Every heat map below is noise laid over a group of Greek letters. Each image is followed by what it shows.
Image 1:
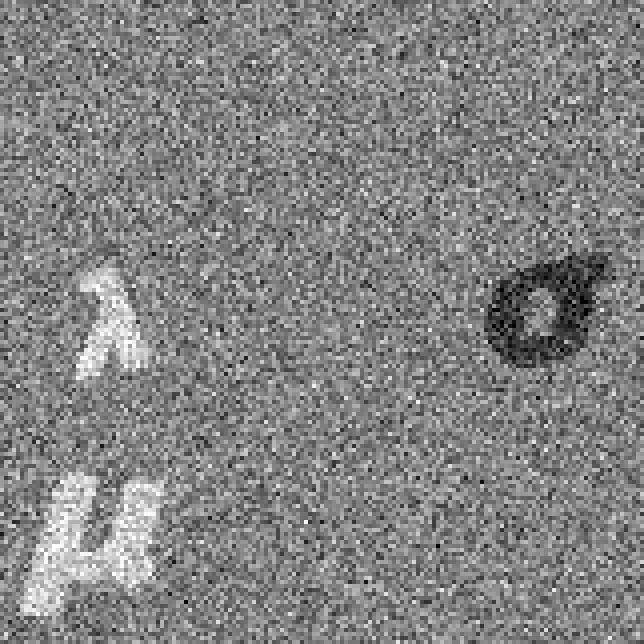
middle left: light lambda; middle right: dark sigma; bottom left: light mu
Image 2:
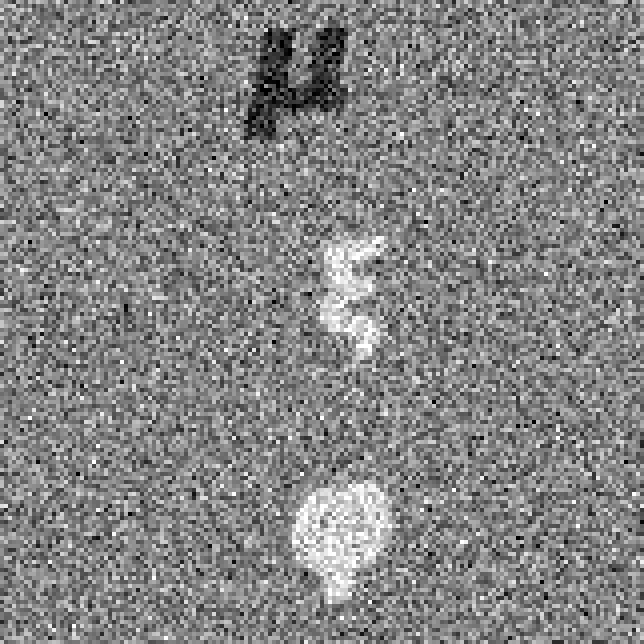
top middle: dark mu; centre: light xi; bottom middle: light phi
